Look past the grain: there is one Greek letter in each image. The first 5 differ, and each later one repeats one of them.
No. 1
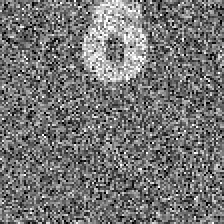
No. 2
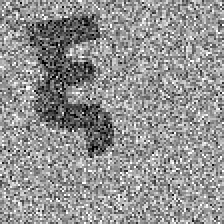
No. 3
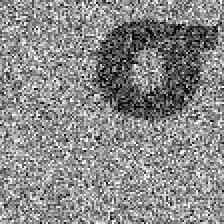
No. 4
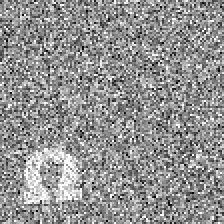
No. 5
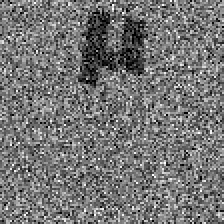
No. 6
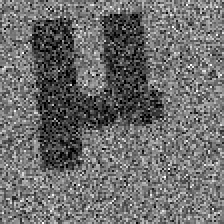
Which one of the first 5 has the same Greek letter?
5
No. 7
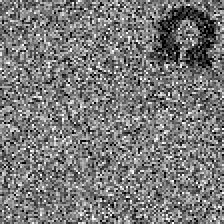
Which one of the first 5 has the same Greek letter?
4
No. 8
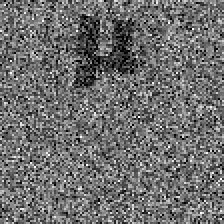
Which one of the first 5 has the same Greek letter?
5
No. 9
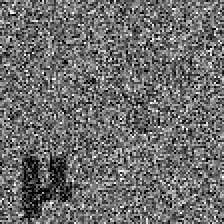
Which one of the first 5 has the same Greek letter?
5
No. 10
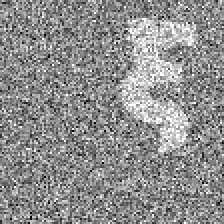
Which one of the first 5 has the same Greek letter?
2
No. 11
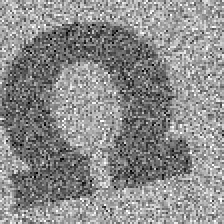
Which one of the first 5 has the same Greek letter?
4
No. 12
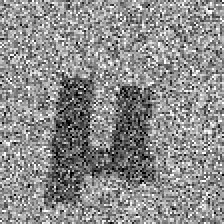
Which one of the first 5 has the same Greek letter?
5
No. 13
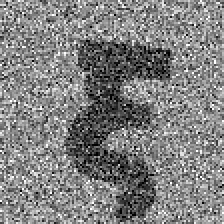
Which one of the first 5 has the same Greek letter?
2
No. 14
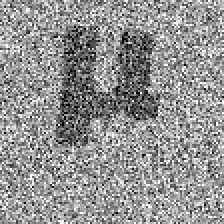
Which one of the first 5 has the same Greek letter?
5
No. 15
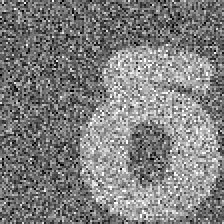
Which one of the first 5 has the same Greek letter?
1
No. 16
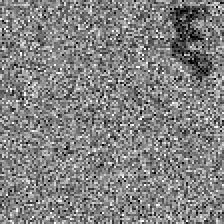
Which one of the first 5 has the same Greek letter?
2
